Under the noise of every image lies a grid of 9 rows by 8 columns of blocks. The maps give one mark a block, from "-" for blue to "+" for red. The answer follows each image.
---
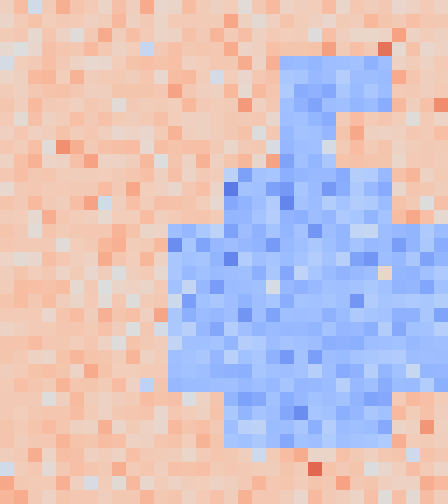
++++++++
+++++--+
+++++-++
++++---+
+++-----
+++-----
+++-----
++++---+
++++++++
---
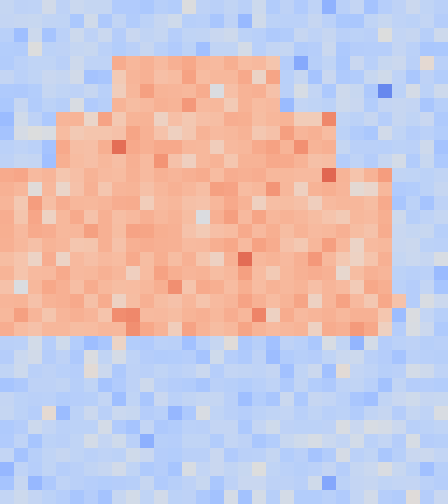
--------
--+++---
-+++++--
+++++++-
+++++++-
+++++++-
--------
--------
--------
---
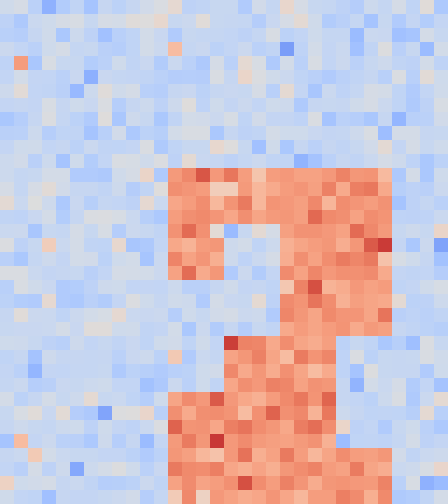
--------
--------
--------
---++++-
---+-++-
-----++-
----++--
---+++--
---++++-
